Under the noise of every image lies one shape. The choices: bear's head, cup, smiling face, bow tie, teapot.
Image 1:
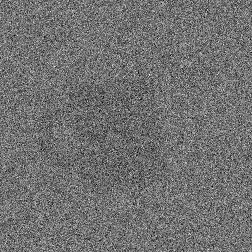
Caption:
dark cup
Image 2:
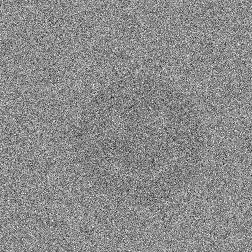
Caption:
dark smiling face
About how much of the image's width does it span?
half
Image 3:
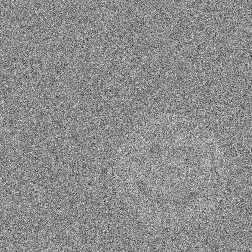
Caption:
light smiling face
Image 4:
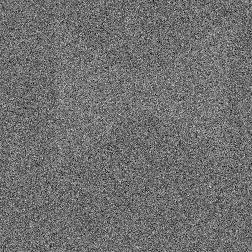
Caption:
light bow tie
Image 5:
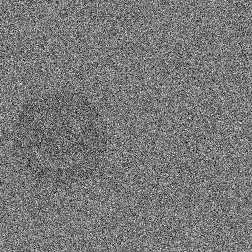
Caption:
dark smiling face, middle left
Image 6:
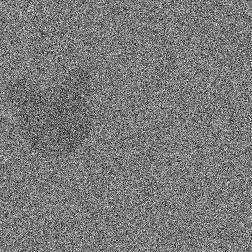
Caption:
dark bear's head, middle left
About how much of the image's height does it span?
a third
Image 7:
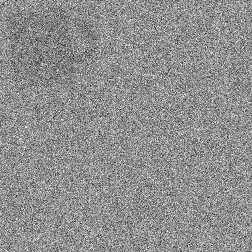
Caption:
dark cup, top left
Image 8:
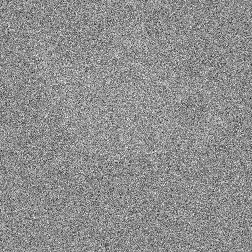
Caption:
light teapot
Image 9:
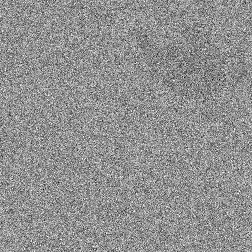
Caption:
dark teapot, top right
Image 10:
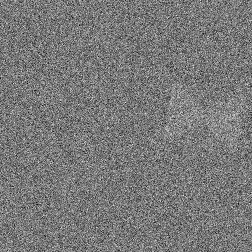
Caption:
light bow tie, middle right
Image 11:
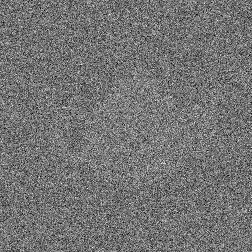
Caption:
light teapot
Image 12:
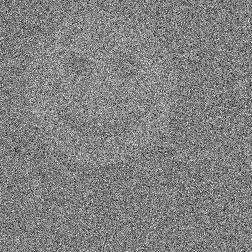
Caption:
light smiling face
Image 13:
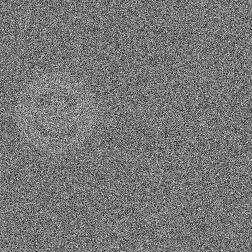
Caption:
light smiling face, middle left
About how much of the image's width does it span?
a third
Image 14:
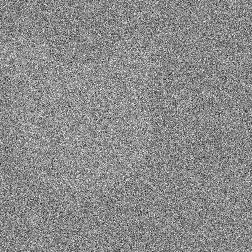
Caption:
light bear's head
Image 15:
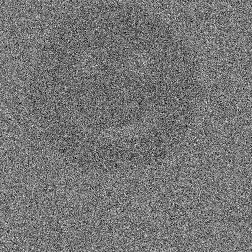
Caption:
dark smiling face
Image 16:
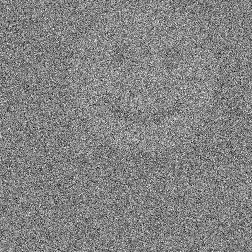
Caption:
light smiling face
